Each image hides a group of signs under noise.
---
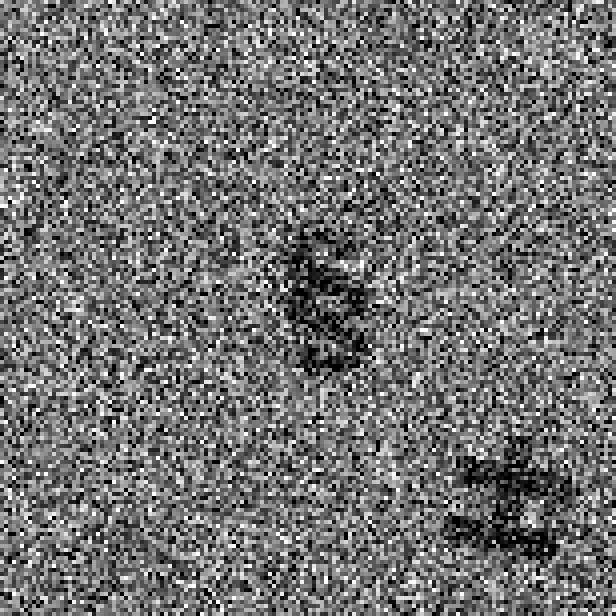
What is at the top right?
nothing
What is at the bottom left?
nothing
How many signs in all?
2
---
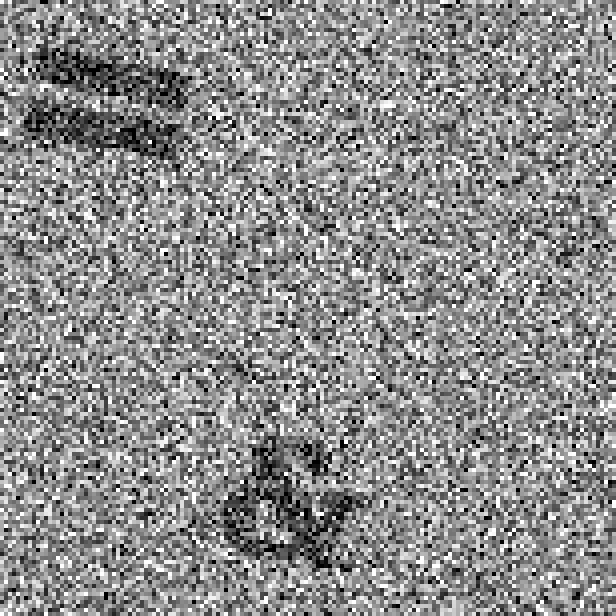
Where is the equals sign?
top left
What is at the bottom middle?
ampersand
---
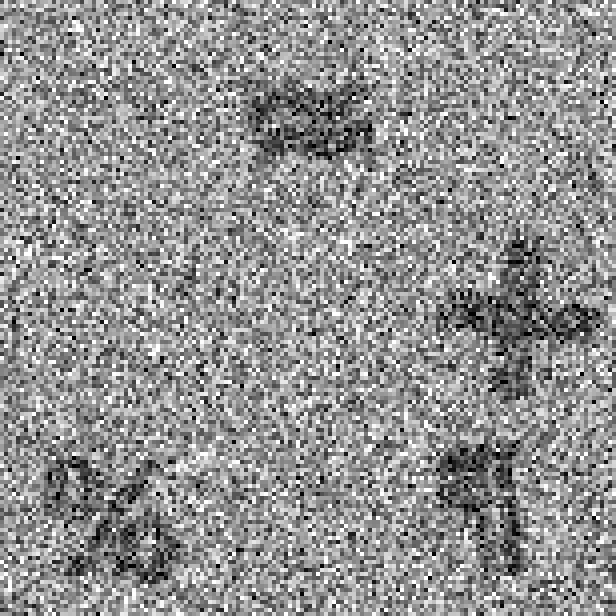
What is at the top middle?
approximately sign
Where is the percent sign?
bottom left
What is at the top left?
nothing
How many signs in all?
4
